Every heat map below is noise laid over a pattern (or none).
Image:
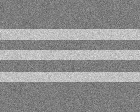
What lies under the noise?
bands of rows
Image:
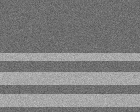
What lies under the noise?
bands of rows
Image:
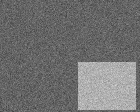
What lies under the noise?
one block
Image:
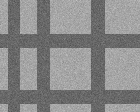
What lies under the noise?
bands of rows crossing bands of columns
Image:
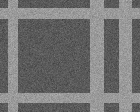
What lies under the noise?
bands of rows crossing bands of columns
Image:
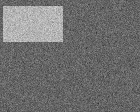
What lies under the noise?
one block
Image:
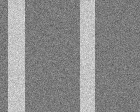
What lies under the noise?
bands of columns
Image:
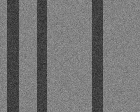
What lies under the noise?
bands of columns
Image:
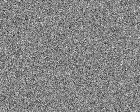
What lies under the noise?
only noise
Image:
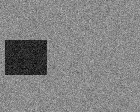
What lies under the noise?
one block
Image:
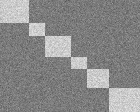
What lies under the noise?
blocks along the diagonal
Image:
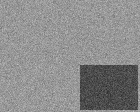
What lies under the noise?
one block
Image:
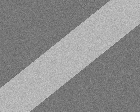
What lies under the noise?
a diagonal band
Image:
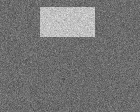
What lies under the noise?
one block
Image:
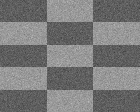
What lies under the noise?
a checkerboard
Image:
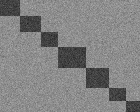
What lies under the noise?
blocks along the diagonal
